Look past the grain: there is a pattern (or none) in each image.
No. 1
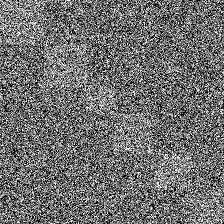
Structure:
blocks along the diagonal
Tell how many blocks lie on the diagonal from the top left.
6
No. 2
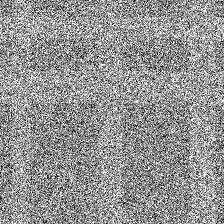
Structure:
bands of rows crossing bands of columns
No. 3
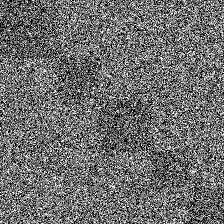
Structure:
blocks along the diagonal
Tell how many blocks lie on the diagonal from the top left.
5
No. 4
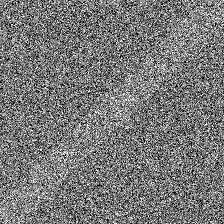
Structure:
a diagonal band
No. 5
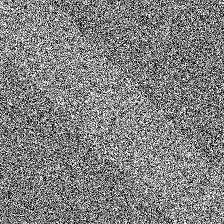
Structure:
a diagonal band
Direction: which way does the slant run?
top left to bottom right
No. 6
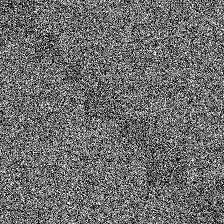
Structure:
blocks along the diagonal
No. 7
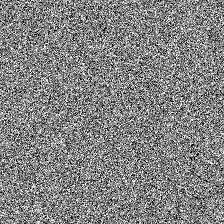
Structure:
only noise
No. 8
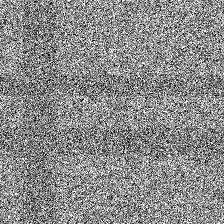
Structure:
bands of rows crossing bands of columns
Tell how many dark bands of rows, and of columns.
2 and 1
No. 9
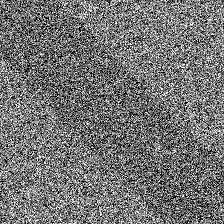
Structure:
a diagonal band
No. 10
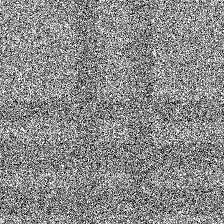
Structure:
bands of rows crossing bands of columns
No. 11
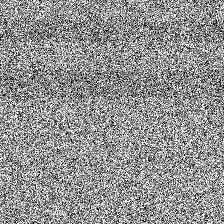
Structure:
bands of rows
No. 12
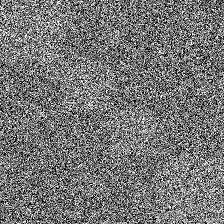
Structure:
blocks along the diagonal
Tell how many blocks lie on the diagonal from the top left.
4
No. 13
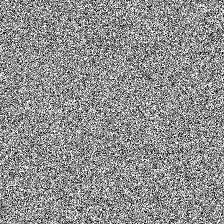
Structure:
only noise
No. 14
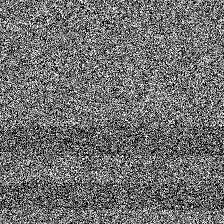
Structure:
bands of rows
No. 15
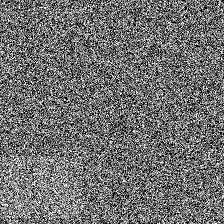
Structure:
one block
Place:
bottom left
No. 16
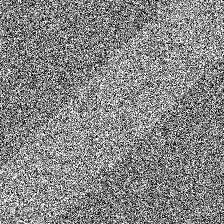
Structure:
a diagonal band
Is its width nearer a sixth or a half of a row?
a half
